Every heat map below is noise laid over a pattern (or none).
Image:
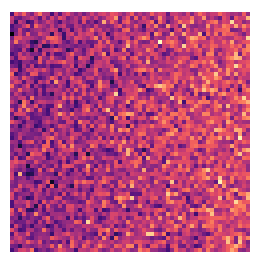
a smooth slope
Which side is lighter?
right
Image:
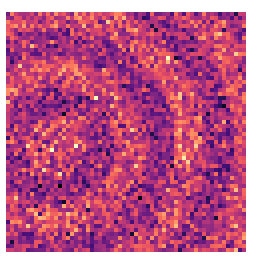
rings round one point
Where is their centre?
middle left
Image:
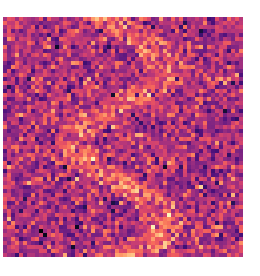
a wavy band
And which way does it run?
top to bottom
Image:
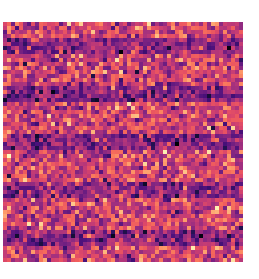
horizontal stripes
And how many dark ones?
5
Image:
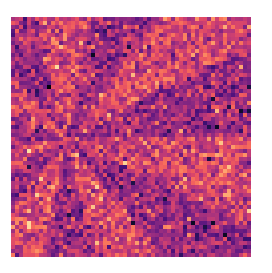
spokes from one point
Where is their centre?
middle left
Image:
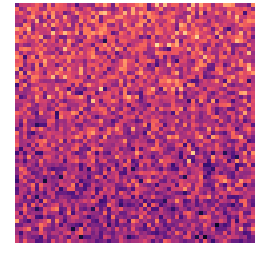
a smooth slope
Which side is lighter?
top
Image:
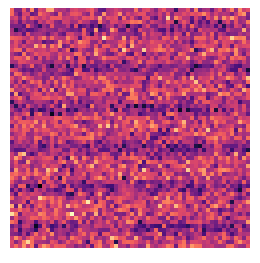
horizontal stripes
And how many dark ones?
6
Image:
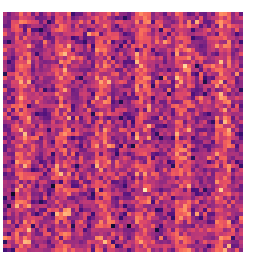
vertical stripes
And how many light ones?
6
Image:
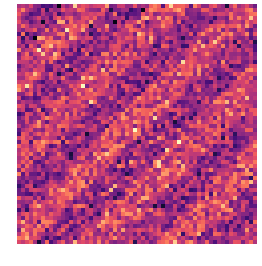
diagonal stripes
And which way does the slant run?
bottom left to top right
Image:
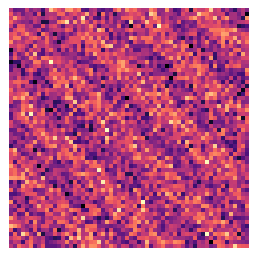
diagonal stripes
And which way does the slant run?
top left to bottom right
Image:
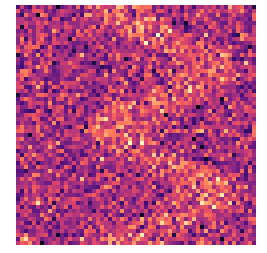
a wavy band
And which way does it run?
top to bottom
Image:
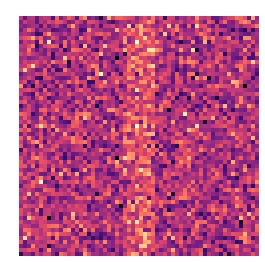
one vertical stripe
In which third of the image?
middle
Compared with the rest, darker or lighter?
lighter
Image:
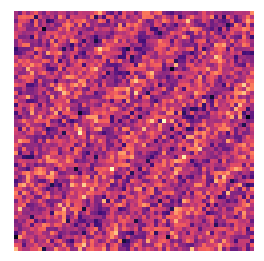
diagonal stripes
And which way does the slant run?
bottom left to top right
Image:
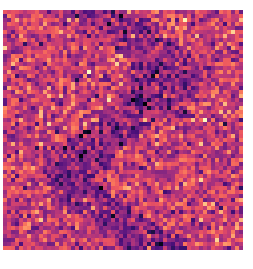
a wavy band
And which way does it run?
top to bottom
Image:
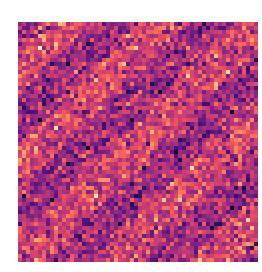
diagonal stripes
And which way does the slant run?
bottom left to top right
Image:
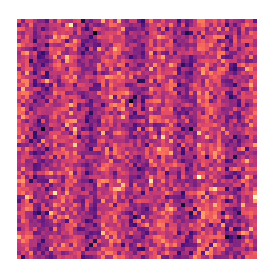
vertical stripes
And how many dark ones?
5
